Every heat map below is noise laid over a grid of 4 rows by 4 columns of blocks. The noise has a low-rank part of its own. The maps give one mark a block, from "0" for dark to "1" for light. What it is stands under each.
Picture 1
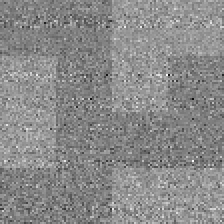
0 0 1 1
1 0 1 0
1 0 0 0
0 0 1 1
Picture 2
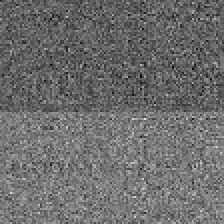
0 0 0 0
0 0 0 0
1 1 1 1
1 1 1 1
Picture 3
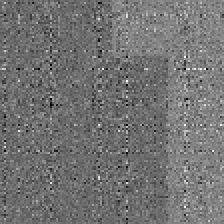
0 0 1 1
0 0 0 1
0 0 0 1
0 0 0 1
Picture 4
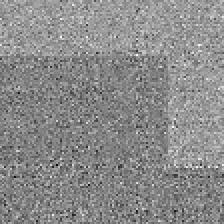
1 1 1 1
0 0 0 1
0 0 0 1
0 0 0 0
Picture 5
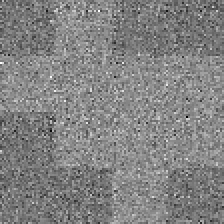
0 1 0 0
1 1 1 1
0 1 1 1
0 0 1 0
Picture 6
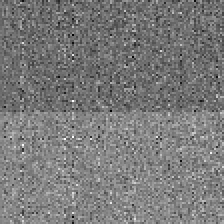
0 0 0 0
0 0 0 0
1 1 1 1
1 1 1 1
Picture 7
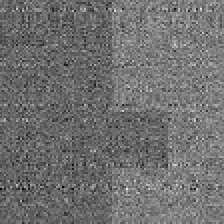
0 0 1 1
0 0 1 1
0 0 0 1
0 0 1 1
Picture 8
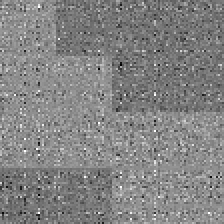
1 0 0 0
1 1 0 0
1 1 1 1
0 0 1 1
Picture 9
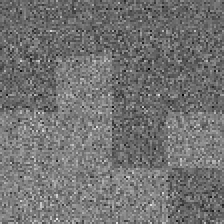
0 0 0 0
0 1 0 0
1 1 0 1
1 1 1 0
